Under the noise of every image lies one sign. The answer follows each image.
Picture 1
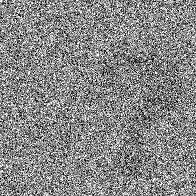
dark question mark
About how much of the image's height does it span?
two thirds
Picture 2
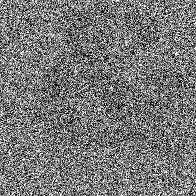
dark ampersand
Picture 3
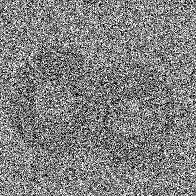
dark infinity sign
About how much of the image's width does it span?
nearly all
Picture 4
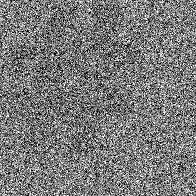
dark hash sign
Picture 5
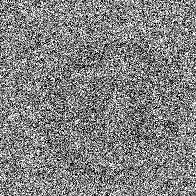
dark at sign
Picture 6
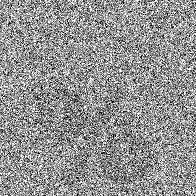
dark percent sign
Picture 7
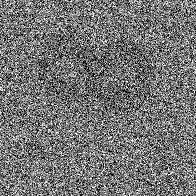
dark infinity sign
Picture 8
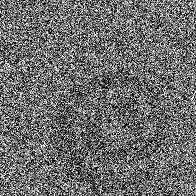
dark at sign
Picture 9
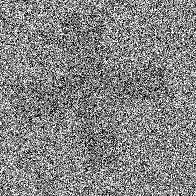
dark plus sign
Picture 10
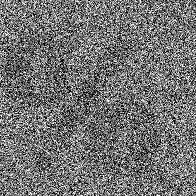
dark percent sign
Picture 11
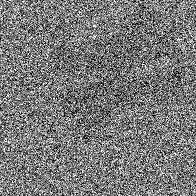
dark not-equal sign
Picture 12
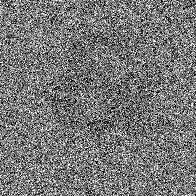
dark ampersand
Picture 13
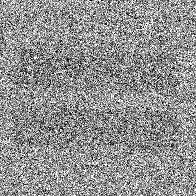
dark equals sign
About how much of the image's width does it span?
nearly all
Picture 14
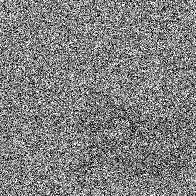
dark approximately sign
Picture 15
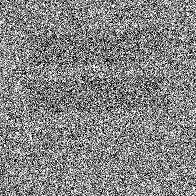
dark equals sign
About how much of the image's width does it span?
two thirds
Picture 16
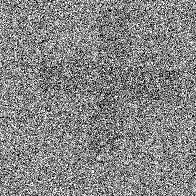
dark plus sign
